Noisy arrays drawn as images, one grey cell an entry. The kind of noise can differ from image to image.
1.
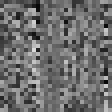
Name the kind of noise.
columns of uneven size
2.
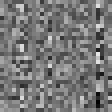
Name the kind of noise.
columns of uneven size
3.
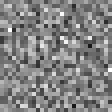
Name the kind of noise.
low rank plus noise
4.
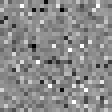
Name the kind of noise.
heavy tails
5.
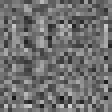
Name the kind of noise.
low rank plus noise
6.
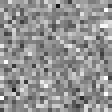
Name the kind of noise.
independent entries
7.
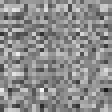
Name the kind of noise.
low rank plus noise
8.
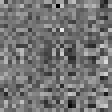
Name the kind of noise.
low rank plus noise
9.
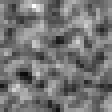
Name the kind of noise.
blotchy
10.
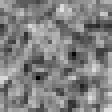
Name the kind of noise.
blotchy
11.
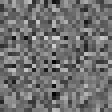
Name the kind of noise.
low rank plus noise
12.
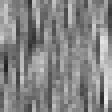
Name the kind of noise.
streaked along the columns
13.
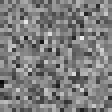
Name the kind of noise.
independent entries
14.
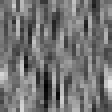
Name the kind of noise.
streaked along the columns
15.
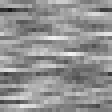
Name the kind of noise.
streaked along the rows
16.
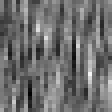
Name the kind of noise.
streaked along the columns
